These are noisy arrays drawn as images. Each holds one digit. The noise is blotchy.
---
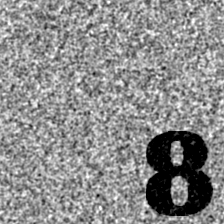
8
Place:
bottom right
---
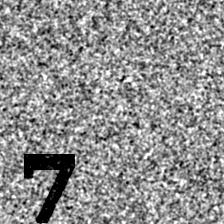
7
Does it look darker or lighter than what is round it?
darker
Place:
bottom left
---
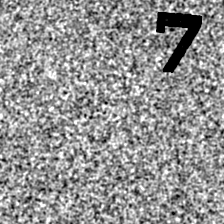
7
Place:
top right
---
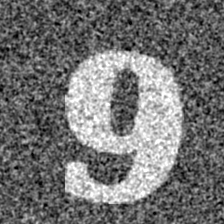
9
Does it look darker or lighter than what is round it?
lighter
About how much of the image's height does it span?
two thirds
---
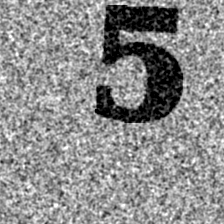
5
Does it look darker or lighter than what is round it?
darker
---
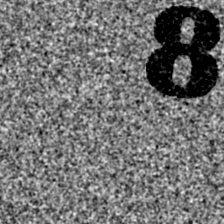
8
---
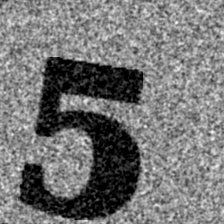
5
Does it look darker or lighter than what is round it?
darker
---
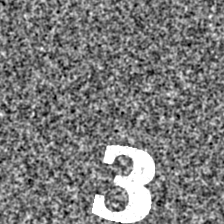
3
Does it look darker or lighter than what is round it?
lighter
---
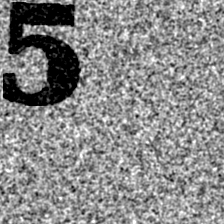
5
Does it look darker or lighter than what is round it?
darker
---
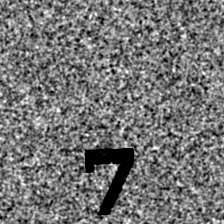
7
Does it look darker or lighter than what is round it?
darker
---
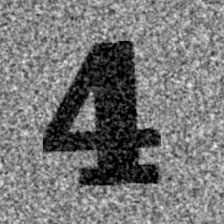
4
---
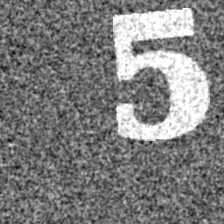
5
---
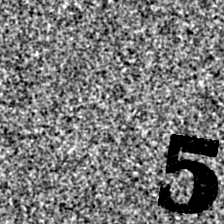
5
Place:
bottom right
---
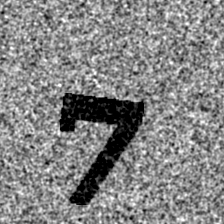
7
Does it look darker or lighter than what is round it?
darker
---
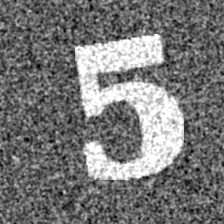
5
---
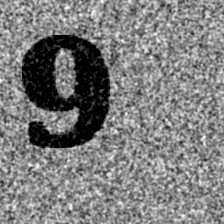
9
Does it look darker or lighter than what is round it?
darker
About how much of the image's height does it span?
half
